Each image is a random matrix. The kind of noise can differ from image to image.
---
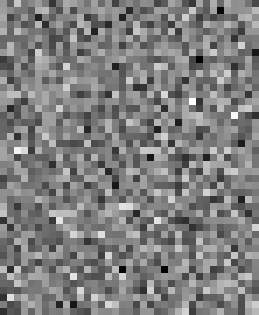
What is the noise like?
independent entries
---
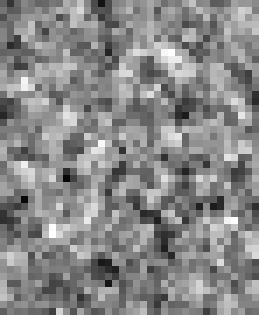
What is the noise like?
blotchy
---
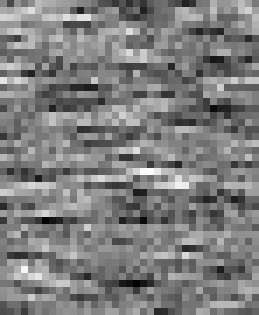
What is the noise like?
streaked along the rows
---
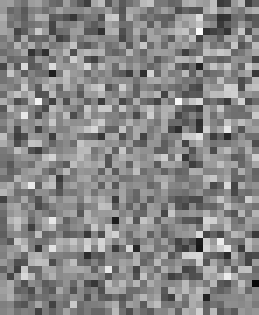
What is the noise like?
low rank plus noise
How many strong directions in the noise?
one
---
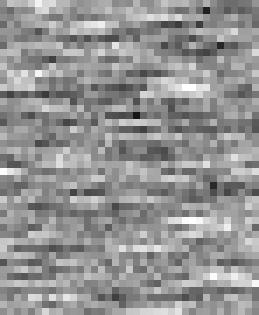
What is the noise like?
streaked along the rows
